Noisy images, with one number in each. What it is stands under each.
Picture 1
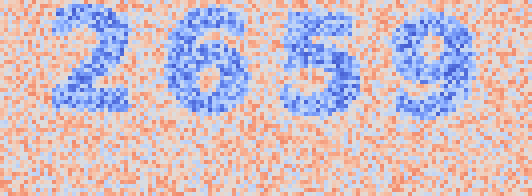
2659
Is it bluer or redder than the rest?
bluer
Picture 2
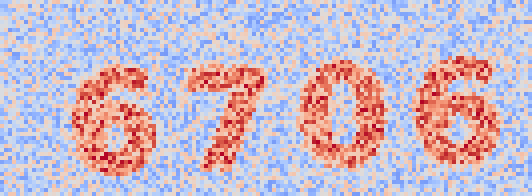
6706
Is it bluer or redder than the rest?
redder
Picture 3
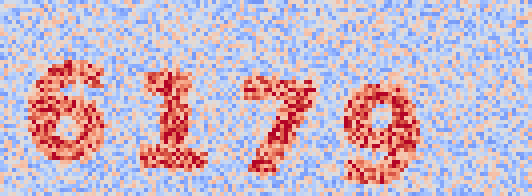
6179
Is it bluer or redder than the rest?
redder
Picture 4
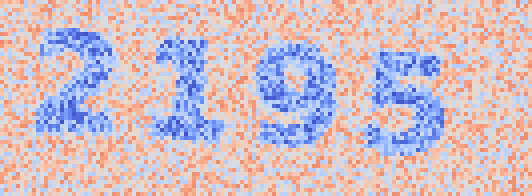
2195
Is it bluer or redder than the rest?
bluer
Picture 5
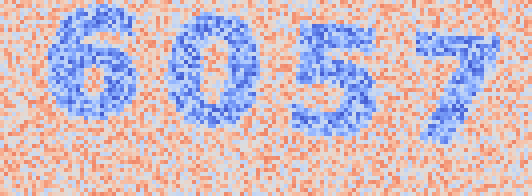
6057
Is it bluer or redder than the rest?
bluer
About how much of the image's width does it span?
nearly all
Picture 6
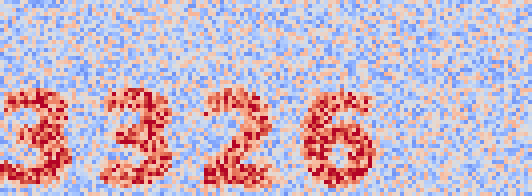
3326
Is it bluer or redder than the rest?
redder
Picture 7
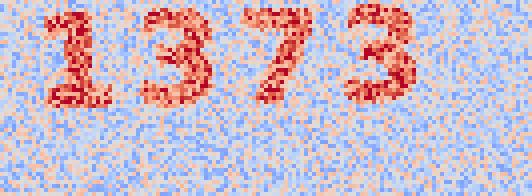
1373
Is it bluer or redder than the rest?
redder
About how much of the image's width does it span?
two thirds
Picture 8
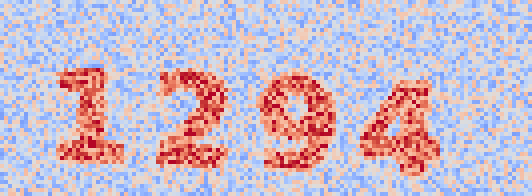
1294
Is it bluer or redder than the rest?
redder
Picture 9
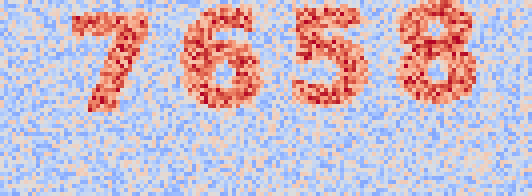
7658
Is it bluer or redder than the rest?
redder
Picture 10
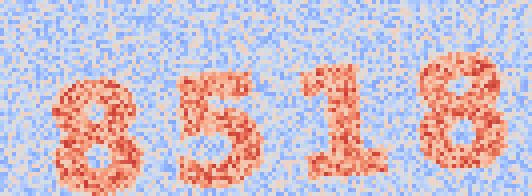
8518
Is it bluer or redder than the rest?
redder
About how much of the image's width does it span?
nearly all
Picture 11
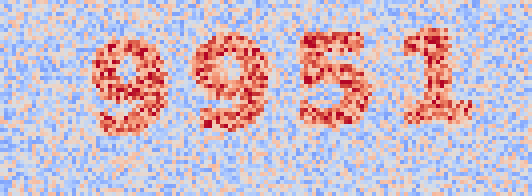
9951
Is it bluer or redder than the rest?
redder
